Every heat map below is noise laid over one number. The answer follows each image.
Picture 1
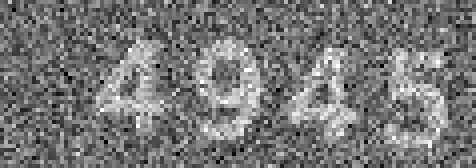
4945
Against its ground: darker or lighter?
lighter
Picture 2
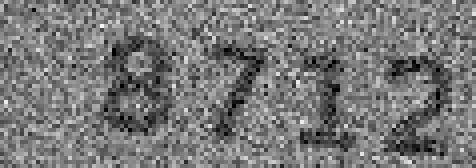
8712
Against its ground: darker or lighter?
darker
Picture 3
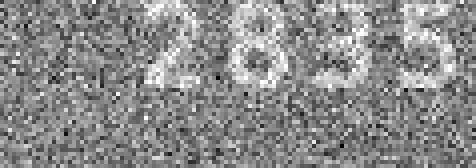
2835
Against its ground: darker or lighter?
lighter
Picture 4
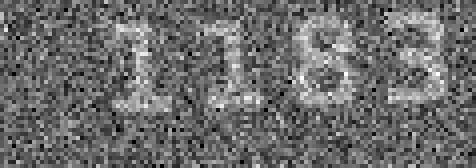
1183
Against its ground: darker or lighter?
lighter
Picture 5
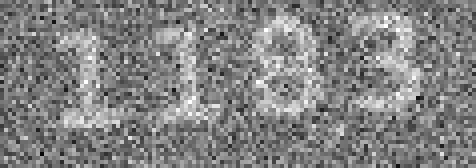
1183
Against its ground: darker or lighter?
lighter
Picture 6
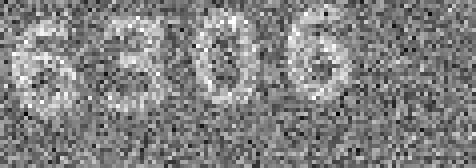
6306
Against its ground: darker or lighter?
lighter
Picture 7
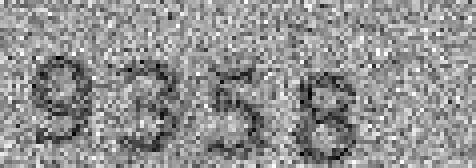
9358
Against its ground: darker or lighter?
darker
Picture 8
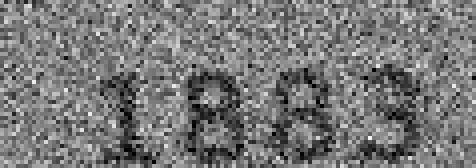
1883
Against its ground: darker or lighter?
darker
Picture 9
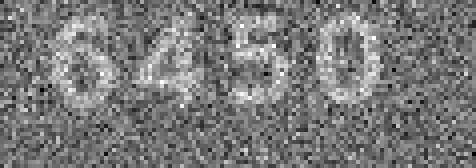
6450
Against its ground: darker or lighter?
lighter
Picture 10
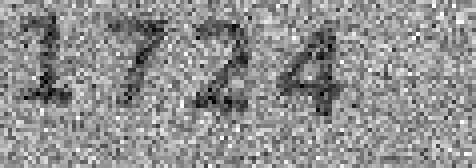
1724
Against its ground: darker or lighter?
darker
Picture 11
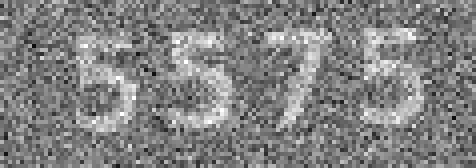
5575
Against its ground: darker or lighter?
lighter
